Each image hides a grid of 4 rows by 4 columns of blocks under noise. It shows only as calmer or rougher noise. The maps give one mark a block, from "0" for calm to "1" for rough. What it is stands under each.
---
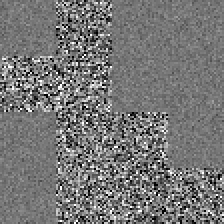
0 1 0 0
1 1 0 0
0 1 1 0
0 1 1 1
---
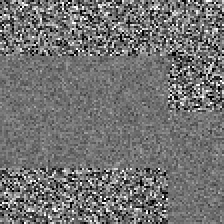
1 1 1 1
0 0 0 1
0 0 0 0
1 1 1 0
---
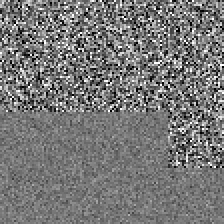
1 1 1 1
1 1 1 1
0 0 0 1
0 0 0 0
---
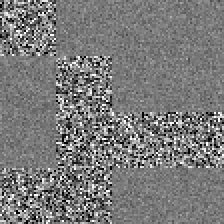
1 0 0 0
0 1 0 0
0 1 1 1
1 1 0 0
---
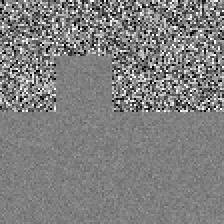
1 1 1 1
1 0 1 1
0 0 0 0
0 0 0 0
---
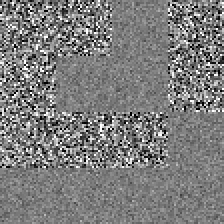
1 1 0 1
1 0 0 1
1 1 1 0
0 0 0 0
